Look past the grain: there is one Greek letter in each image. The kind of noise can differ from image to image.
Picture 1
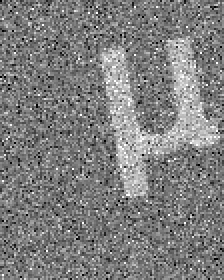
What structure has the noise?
heavy tails
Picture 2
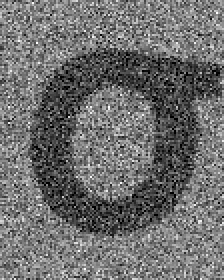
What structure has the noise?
low rank plus noise
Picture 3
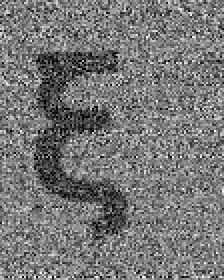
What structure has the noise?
rows of uneven size
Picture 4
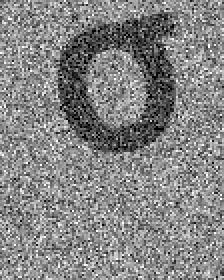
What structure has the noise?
independent entries
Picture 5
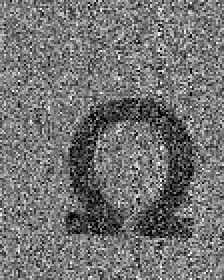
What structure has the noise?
columns of uneven size
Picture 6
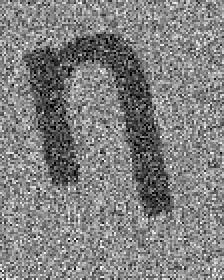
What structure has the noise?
low rank plus noise
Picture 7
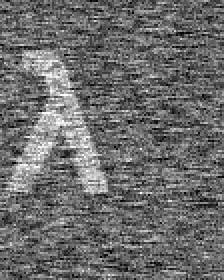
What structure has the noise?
streaked along the rows
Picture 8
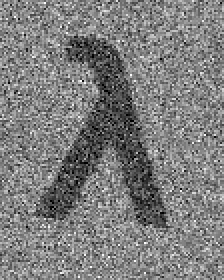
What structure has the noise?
low rank plus noise
